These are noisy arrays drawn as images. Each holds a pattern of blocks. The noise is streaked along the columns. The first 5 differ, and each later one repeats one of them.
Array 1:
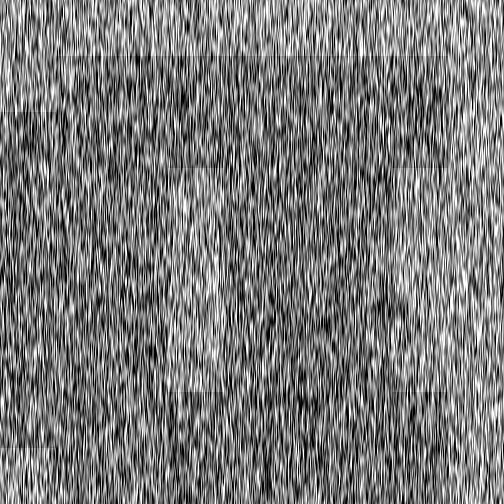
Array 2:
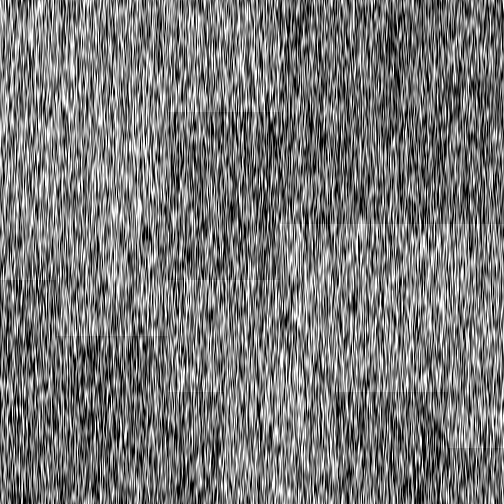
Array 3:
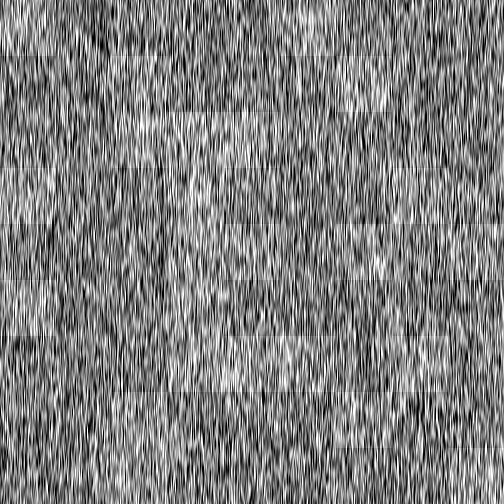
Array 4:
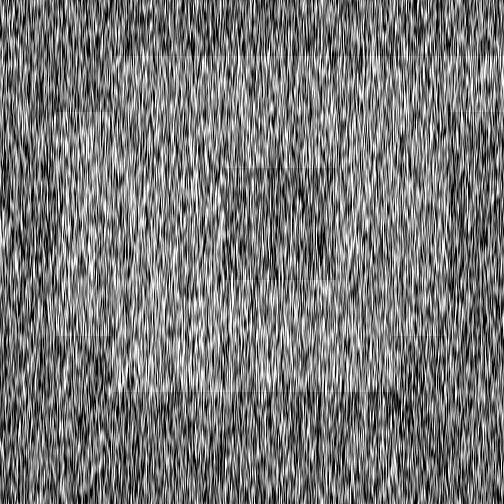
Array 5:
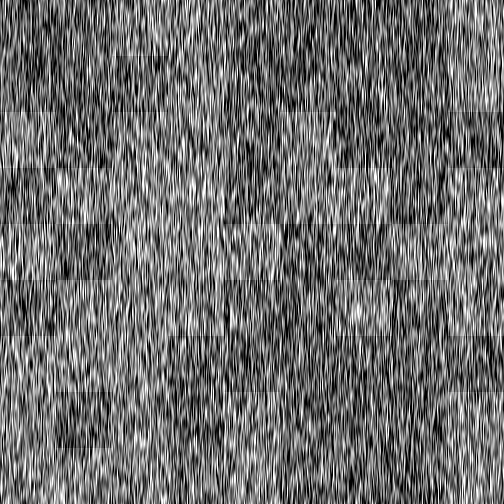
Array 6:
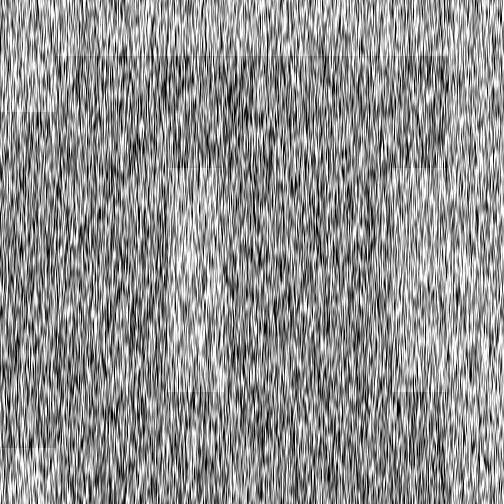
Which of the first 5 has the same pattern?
1
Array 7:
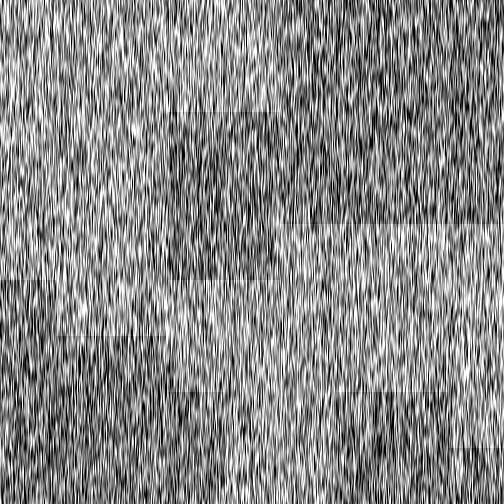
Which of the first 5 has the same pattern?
2
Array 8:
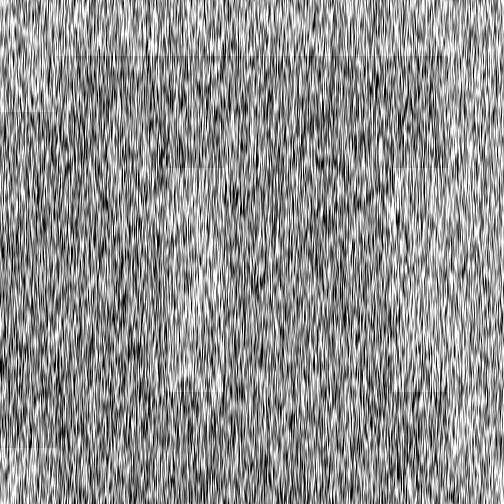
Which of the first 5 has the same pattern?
1
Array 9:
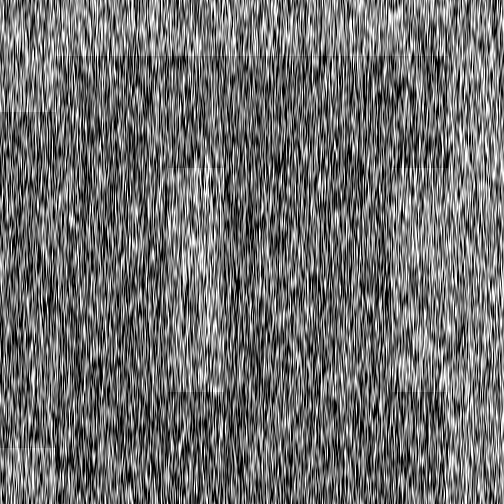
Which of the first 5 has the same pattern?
1
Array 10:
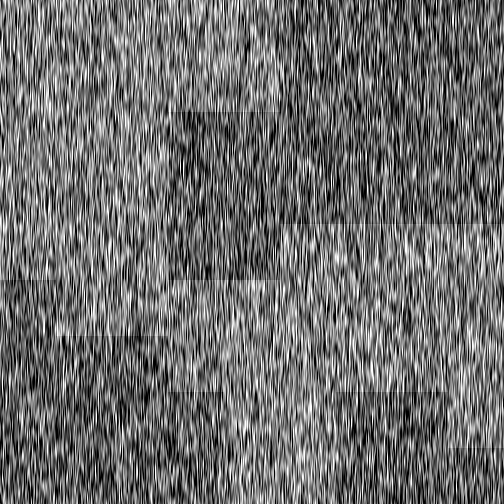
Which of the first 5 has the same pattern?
2
